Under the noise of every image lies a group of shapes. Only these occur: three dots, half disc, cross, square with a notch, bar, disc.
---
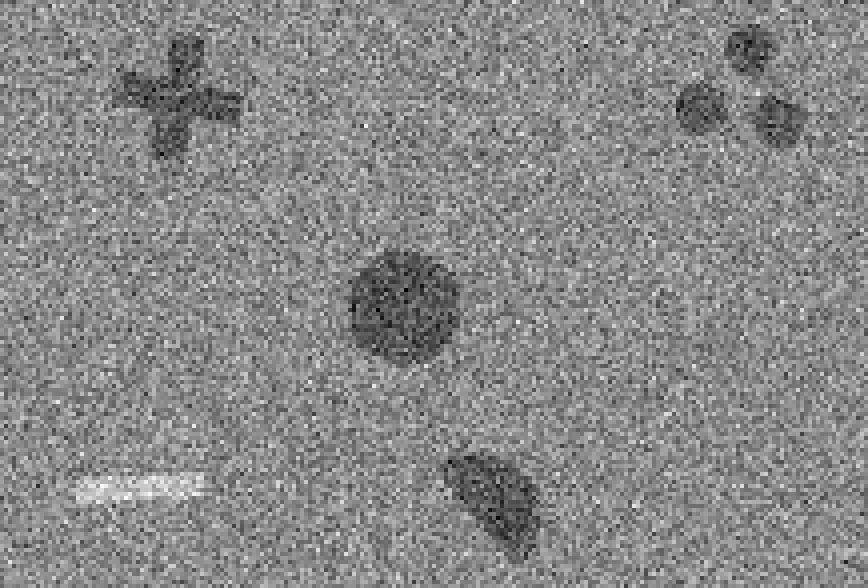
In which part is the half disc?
bottom middle
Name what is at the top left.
cross
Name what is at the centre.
disc
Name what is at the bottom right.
nothing
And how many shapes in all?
5
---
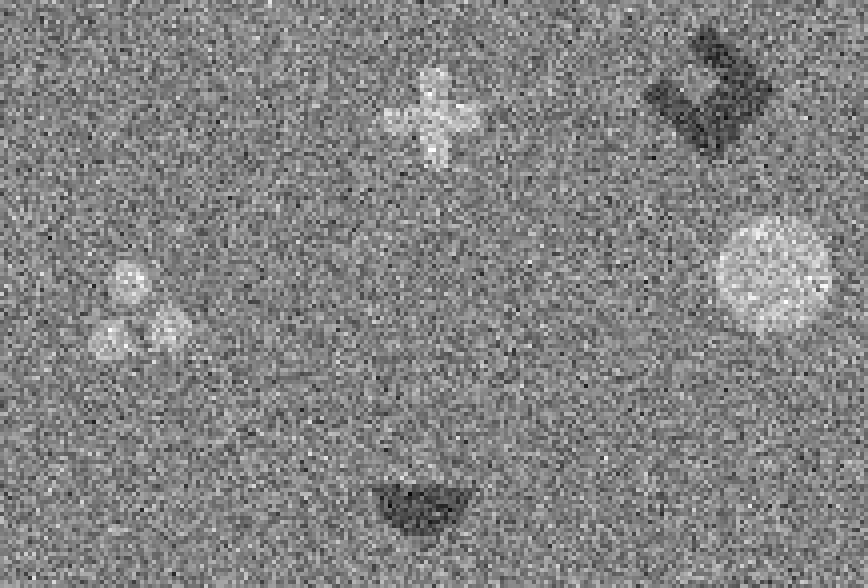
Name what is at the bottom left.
nothing
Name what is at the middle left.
three dots
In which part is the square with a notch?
top right
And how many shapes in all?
5
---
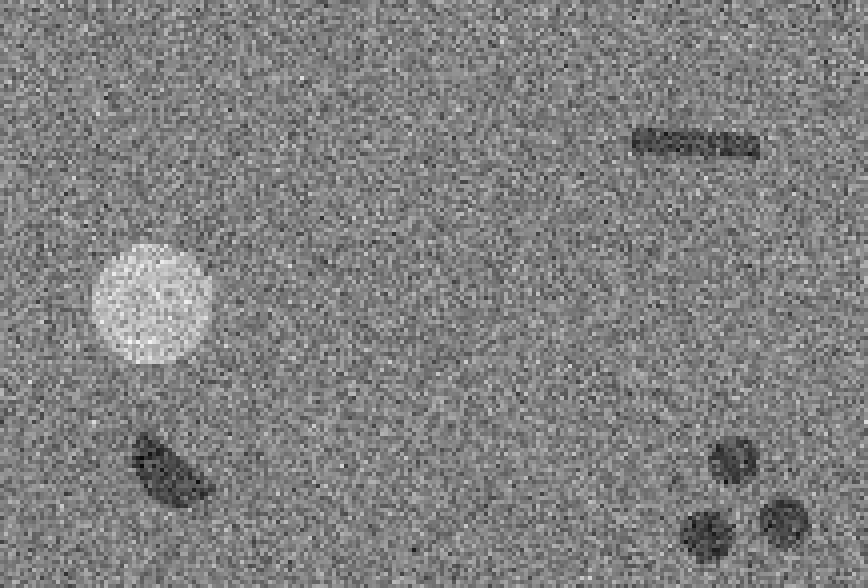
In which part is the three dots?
bottom right
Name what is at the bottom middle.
nothing
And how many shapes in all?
4
